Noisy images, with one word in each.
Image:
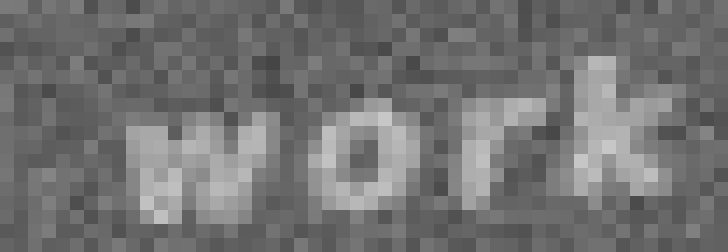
work
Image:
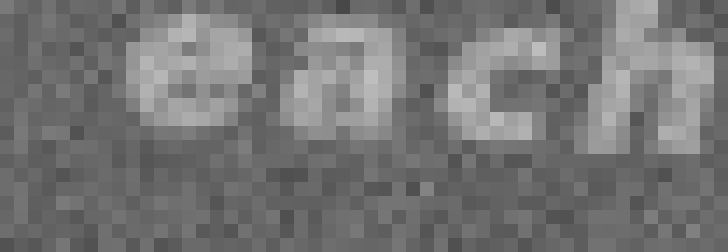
each
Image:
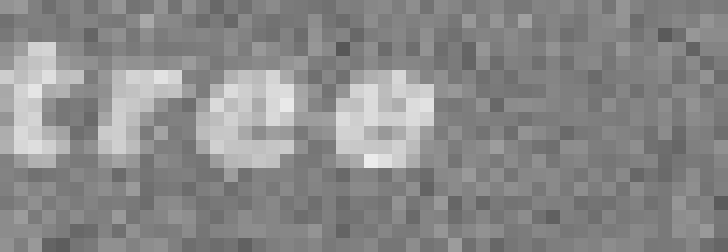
tree
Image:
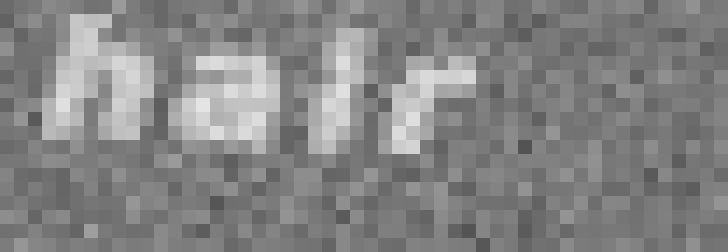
hair
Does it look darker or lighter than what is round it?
lighter
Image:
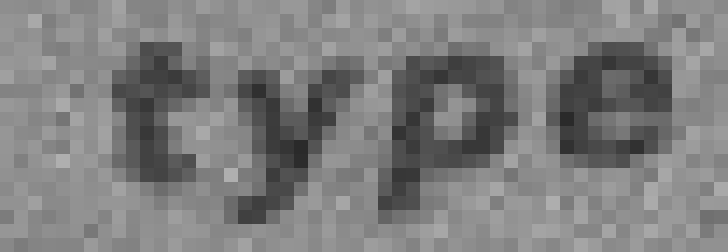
type
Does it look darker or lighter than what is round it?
darker
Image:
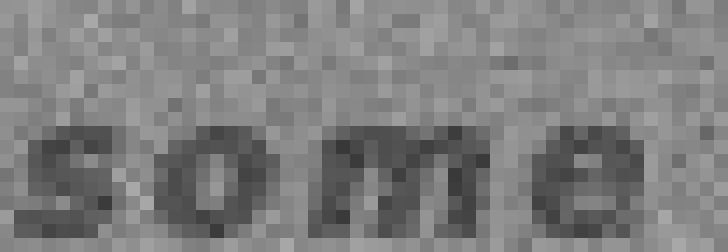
some
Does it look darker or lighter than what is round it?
darker
